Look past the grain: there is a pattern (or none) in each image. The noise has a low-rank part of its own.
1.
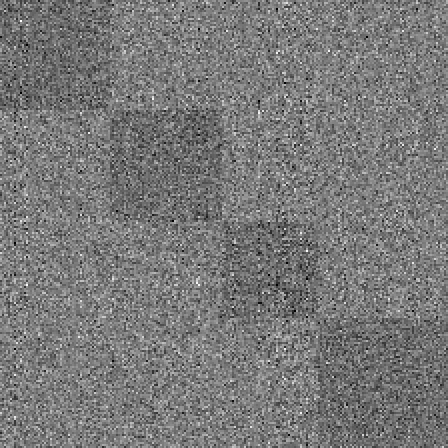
blocks along the diagonal
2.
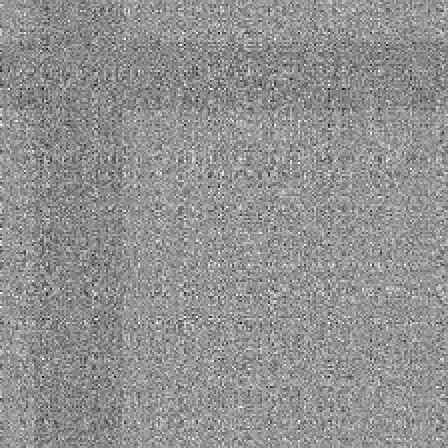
bands of rows crossing bands of columns
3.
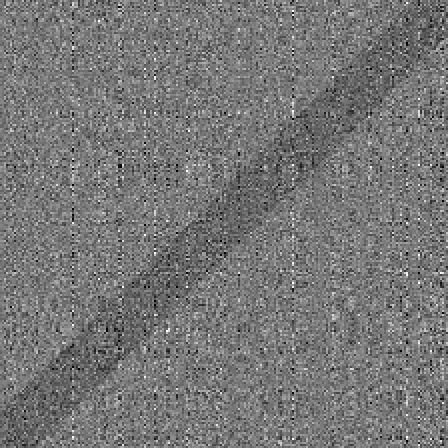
a diagonal band
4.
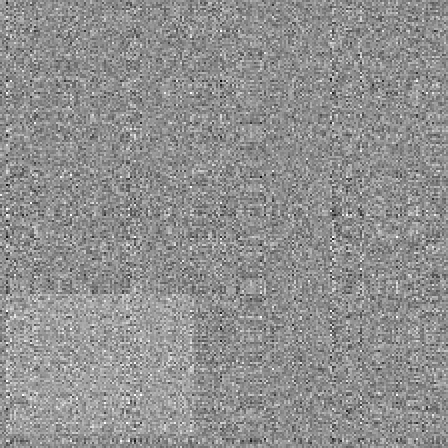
one block
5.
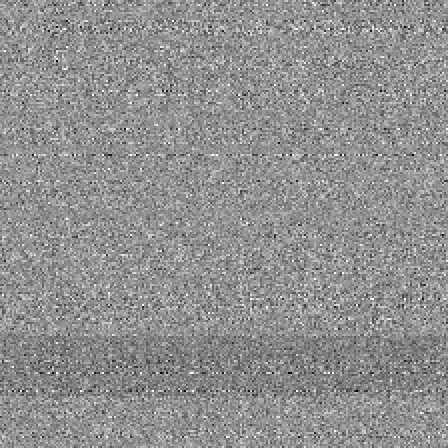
one band of rows
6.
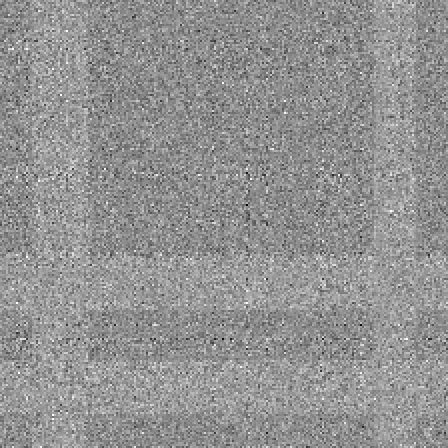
bands of rows crossing bands of columns
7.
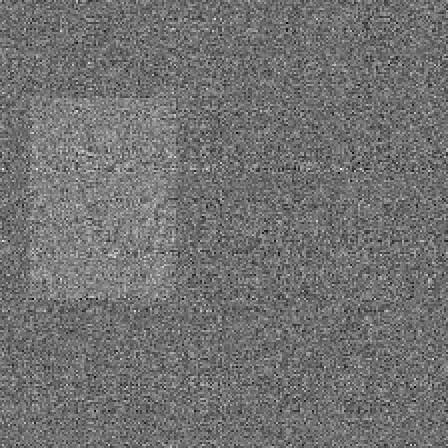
one block
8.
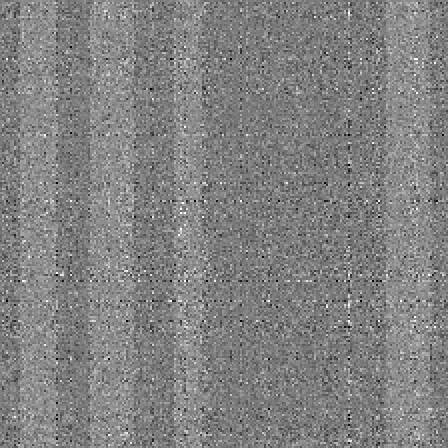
bands of columns
